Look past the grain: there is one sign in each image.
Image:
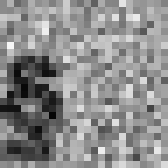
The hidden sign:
section sign
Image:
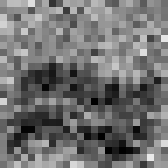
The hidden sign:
approximately sign
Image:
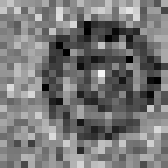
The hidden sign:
at sign
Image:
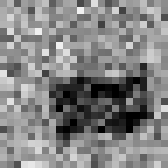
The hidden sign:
approximately sign
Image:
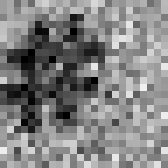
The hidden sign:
hash sign
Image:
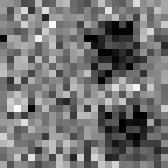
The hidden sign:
colon
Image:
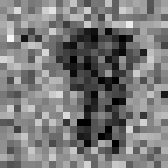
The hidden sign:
pilcrow
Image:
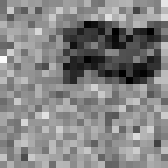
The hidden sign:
approximately sign
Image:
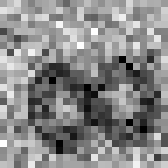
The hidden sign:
infinity sign
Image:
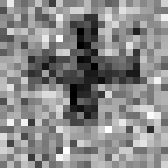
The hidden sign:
plus sign
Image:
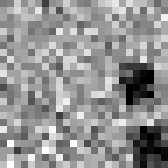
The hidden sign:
colon
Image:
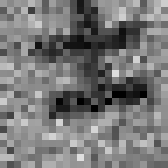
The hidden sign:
plus-minus sign
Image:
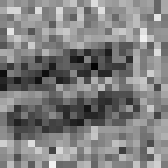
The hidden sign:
equals sign
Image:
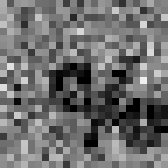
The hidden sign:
percent sign
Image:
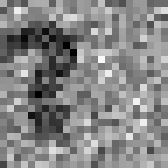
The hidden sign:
question mark
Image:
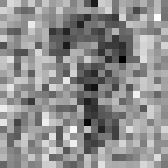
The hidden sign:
question mark
